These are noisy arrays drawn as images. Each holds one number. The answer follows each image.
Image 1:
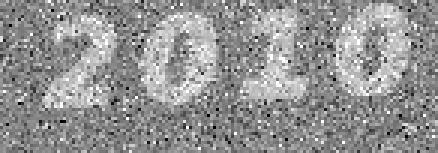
2010
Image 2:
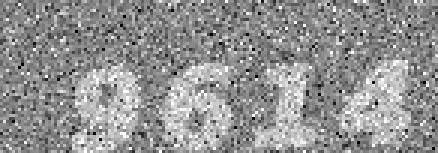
9614
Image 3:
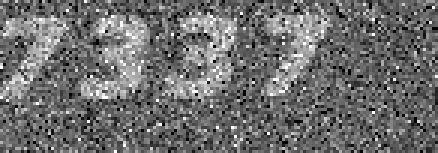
7337
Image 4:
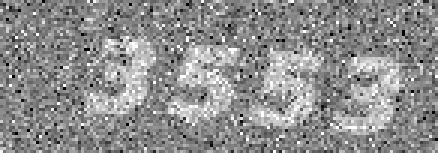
3553
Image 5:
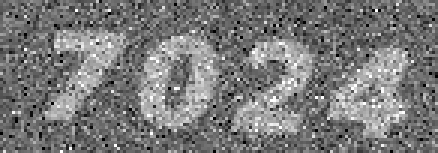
7024
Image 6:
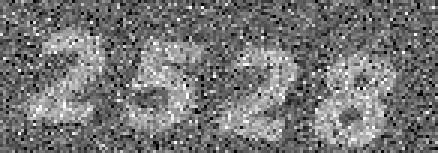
2528
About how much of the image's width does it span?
nearly all
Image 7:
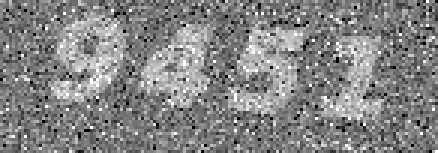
9451
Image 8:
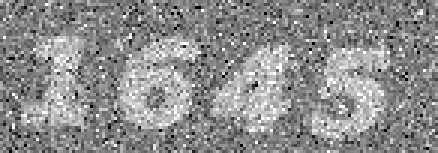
1645
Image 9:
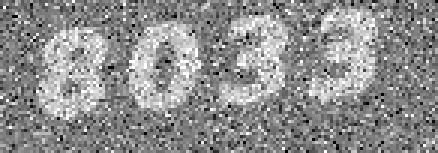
8033
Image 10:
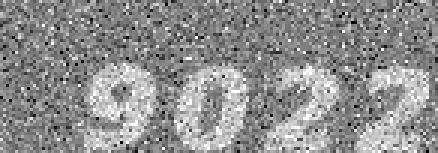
9022
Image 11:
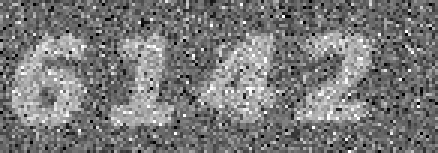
6142
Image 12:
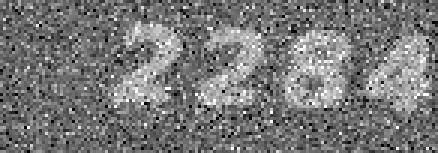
2284
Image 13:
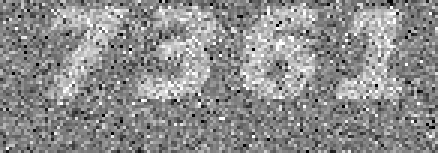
7361
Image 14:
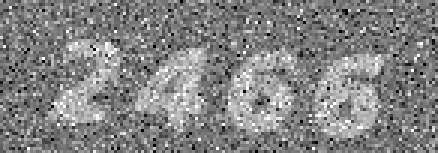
2466
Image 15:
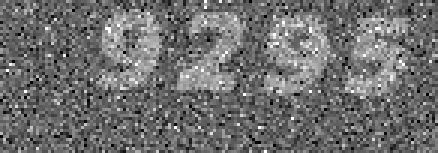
9295
